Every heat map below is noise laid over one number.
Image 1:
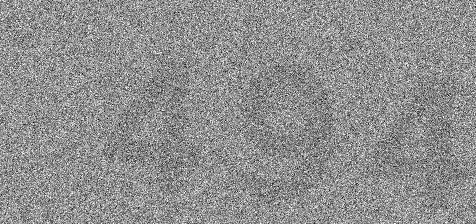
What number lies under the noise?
494
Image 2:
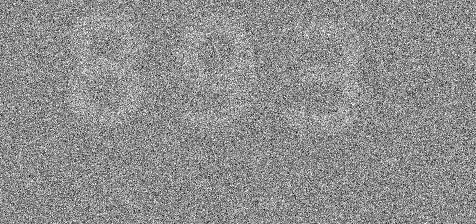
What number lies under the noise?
893
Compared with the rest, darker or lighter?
lighter
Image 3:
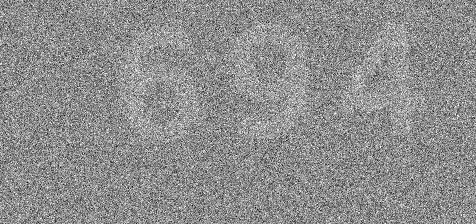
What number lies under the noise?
694
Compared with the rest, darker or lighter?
lighter
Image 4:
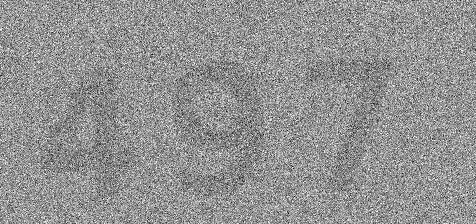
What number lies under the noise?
497
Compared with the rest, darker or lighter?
darker
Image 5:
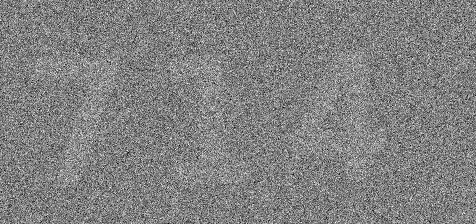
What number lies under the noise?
714
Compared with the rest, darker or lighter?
lighter
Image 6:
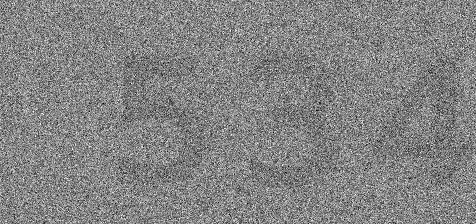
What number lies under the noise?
534
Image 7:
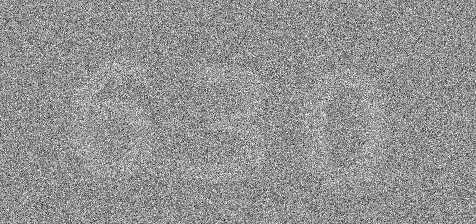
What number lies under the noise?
630
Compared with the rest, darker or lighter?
lighter
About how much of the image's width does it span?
two thirds
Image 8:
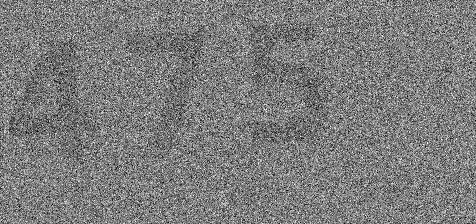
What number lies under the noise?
475
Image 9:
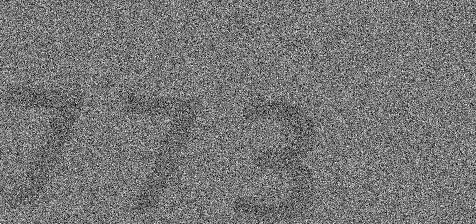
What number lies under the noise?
773
